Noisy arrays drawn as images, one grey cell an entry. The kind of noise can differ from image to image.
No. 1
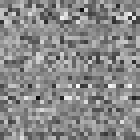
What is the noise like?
rows of uneven size
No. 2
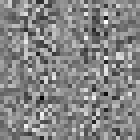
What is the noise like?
columns of uneven size
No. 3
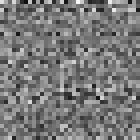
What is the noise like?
rows of uneven size
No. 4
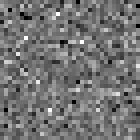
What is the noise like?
heavy tails
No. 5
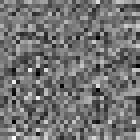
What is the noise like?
low rank plus noise
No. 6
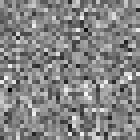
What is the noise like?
low rank plus noise
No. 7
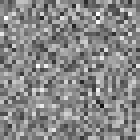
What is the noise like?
low rank plus noise
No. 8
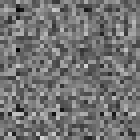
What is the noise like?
low rank plus noise
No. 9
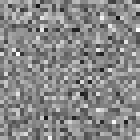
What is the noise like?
low rank plus noise
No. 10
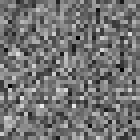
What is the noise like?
independent entries
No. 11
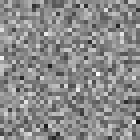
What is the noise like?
independent entries
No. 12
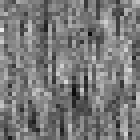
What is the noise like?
streaked along the columns
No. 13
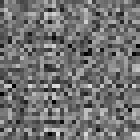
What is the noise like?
low rank plus noise
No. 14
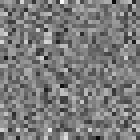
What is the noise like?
low rank plus noise
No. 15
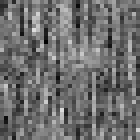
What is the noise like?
streaked along the columns
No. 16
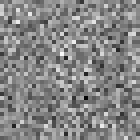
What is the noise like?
independent entries
